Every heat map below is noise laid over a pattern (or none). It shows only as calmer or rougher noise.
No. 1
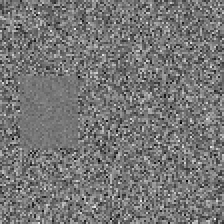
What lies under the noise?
one block
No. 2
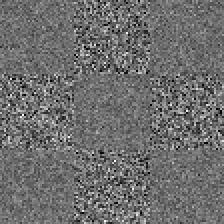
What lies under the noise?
a checkerboard
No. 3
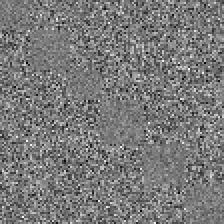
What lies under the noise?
blocks along the diagonal
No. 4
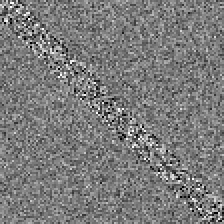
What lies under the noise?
a diagonal band
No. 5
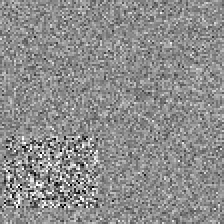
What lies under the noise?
one block
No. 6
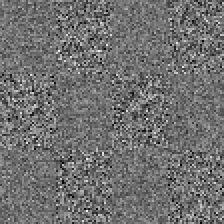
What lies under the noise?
a checkerboard
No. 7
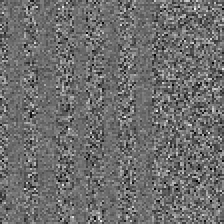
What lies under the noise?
bands of columns
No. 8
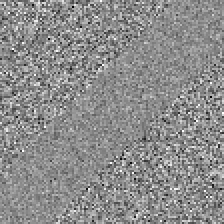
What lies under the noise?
a diagonal band
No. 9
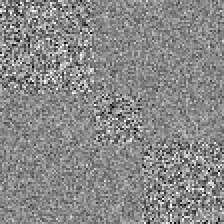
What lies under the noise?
blocks along the diagonal
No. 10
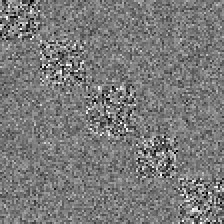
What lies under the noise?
blocks along the diagonal
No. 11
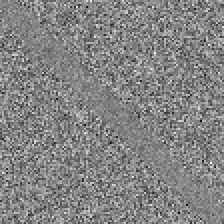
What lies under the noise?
a diagonal band
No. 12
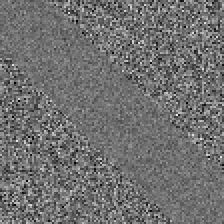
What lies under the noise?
a diagonal band
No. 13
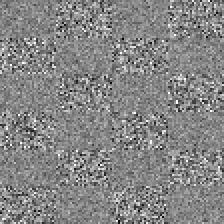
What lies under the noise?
a checkerboard
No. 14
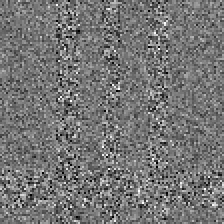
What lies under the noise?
bands of rows crossing bands of columns
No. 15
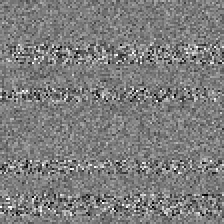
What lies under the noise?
bands of rows
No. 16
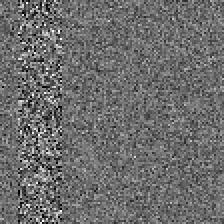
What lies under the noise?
one band of columns
